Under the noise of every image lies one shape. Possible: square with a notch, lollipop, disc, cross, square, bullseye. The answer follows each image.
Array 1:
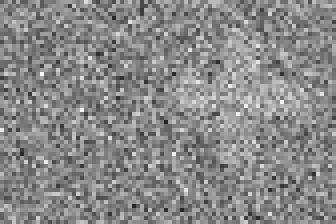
cross
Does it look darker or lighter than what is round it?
lighter
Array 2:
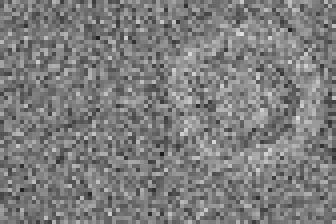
bullseye
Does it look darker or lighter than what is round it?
lighter
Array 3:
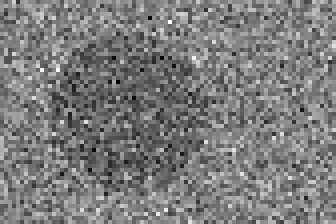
disc
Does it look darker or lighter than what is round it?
darker
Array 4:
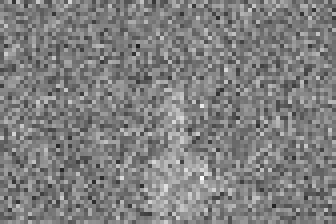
lollipop
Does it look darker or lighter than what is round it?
lighter
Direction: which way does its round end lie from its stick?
down
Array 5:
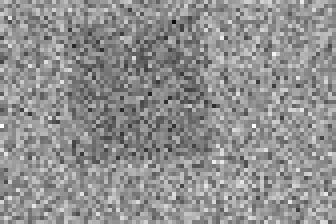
square
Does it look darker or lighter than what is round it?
darker
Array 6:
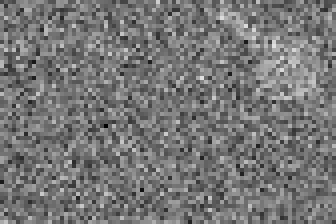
lollipop
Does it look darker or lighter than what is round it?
lighter
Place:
top right
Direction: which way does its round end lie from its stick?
down and right
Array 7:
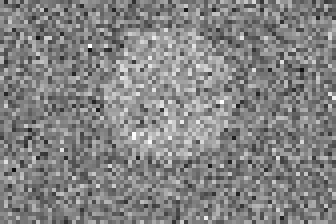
disc
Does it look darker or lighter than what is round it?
lighter
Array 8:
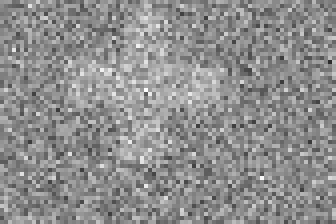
cross
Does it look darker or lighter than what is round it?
lighter
